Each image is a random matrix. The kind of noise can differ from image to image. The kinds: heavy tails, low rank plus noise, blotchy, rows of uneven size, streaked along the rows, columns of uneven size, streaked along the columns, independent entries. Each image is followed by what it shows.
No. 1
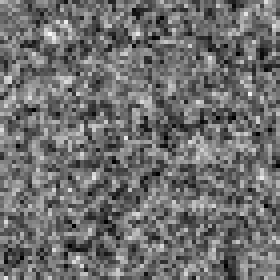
blotchy
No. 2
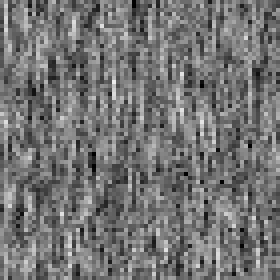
streaked along the columns
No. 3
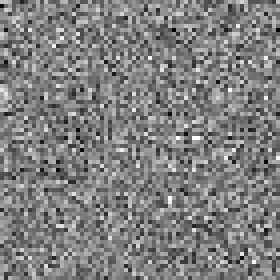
low rank plus noise
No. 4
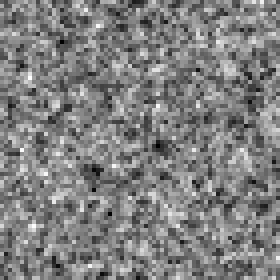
blotchy
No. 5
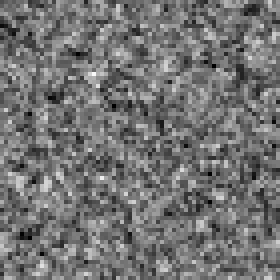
blotchy
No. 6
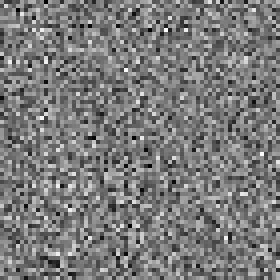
low rank plus noise
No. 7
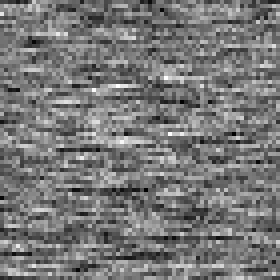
streaked along the rows
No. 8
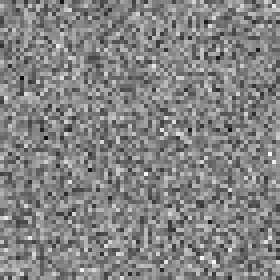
independent entries
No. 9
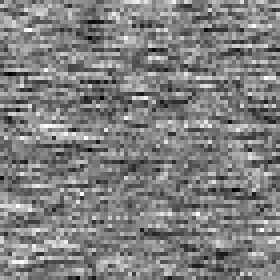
streaked along the rows
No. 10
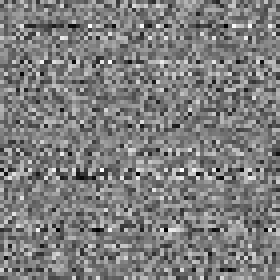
rows of uneven size
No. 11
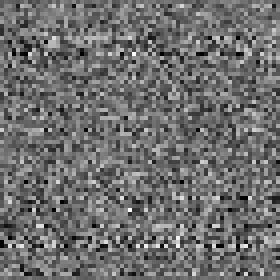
rows of uneven size
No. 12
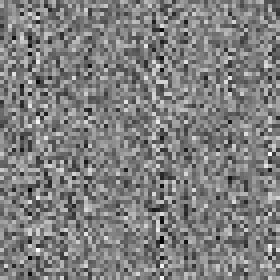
columns of uneven size
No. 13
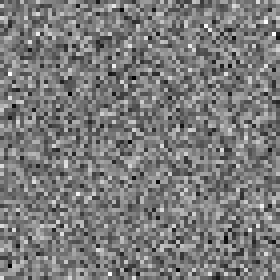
independent entries
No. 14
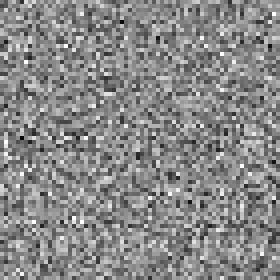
low rank plus noise
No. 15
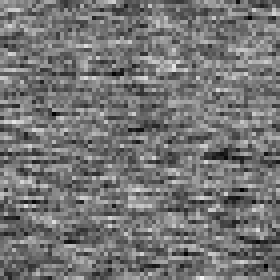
streaked along the rows
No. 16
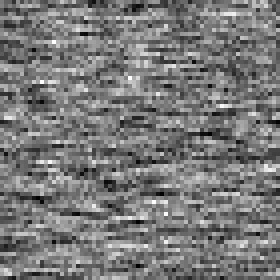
streaked along the rows
